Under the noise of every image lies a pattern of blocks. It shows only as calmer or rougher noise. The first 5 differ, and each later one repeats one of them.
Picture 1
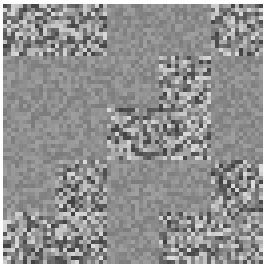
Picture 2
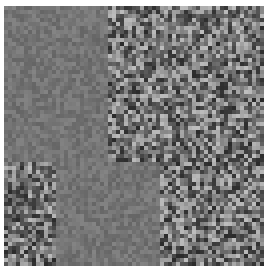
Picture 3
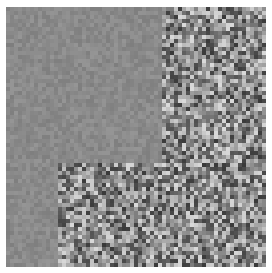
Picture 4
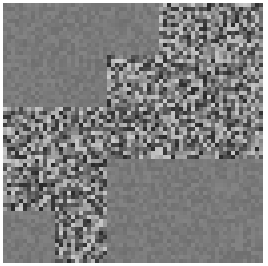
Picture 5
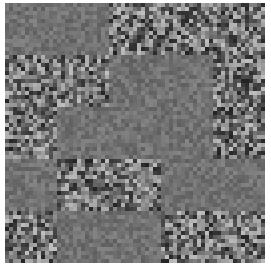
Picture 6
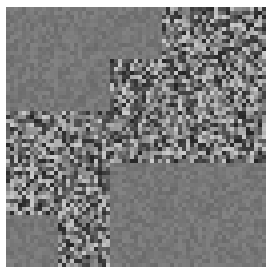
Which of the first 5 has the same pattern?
4
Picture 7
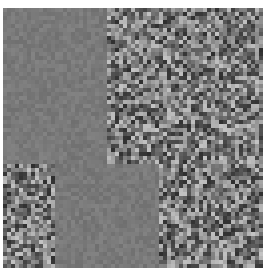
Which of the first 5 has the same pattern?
2
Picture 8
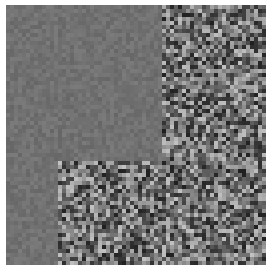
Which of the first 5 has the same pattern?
3
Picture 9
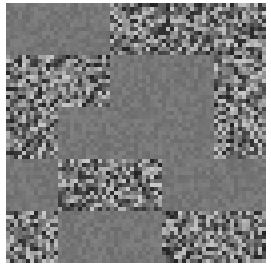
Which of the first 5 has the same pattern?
5
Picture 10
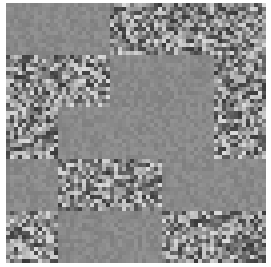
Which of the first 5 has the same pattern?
5
